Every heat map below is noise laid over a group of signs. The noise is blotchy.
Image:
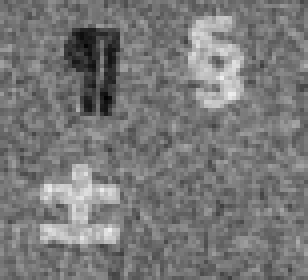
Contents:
top left: dark pilcrow; top right: light section sign; bottom left: light plus-minus sign
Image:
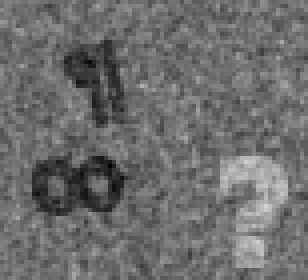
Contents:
top left: dark pilcrow; bottom left: dark infinity sign; bottom right: light question mark
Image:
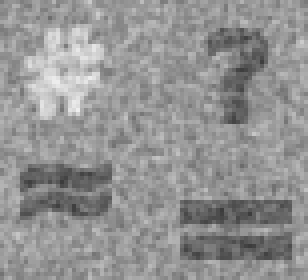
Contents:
top left: light hash sign; top right: dark question mark; bottom left: dark approximately sign; bottom right: dark equals sign
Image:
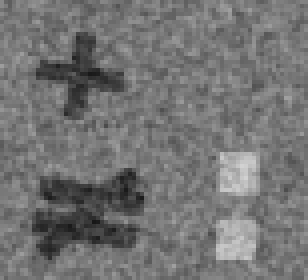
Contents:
top left: dark plus sign; bottom left: dark not-equal sign; bottom right: light colon
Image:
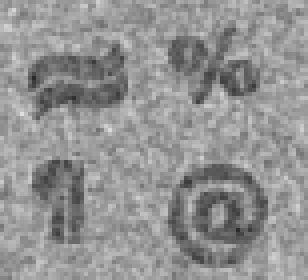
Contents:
top left: dark approximately sign; top right: dark percent sign; bottom left: dark pilcrow; bottom right: dark at sign
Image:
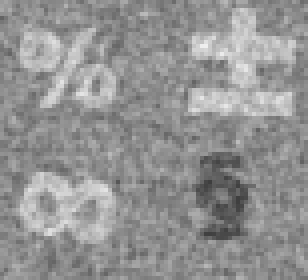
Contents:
top left: light percent sign; top right: light plus-minus sign; bottom left: light infinity sign; bottom right: dark section sign
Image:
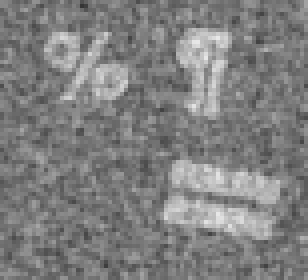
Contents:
top left: light percent sign; top right: light pilcrow; bottom right: light equals sign
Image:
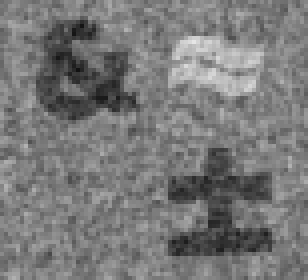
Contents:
top left: dark ampersand; top right: light approximately sign; bottom right: dark plus-minus sign
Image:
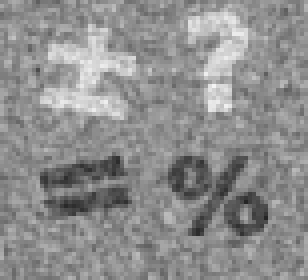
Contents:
top left: light plus-minus sign; top right: light question mark; bottom left: dark equals sign; bottom right: dark percent sign
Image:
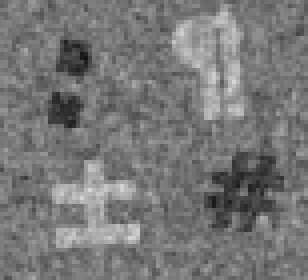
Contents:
top left: dark colon; top right: light pilcrow; bottom left: light plus-minus sign; bottom right: dark hash sign
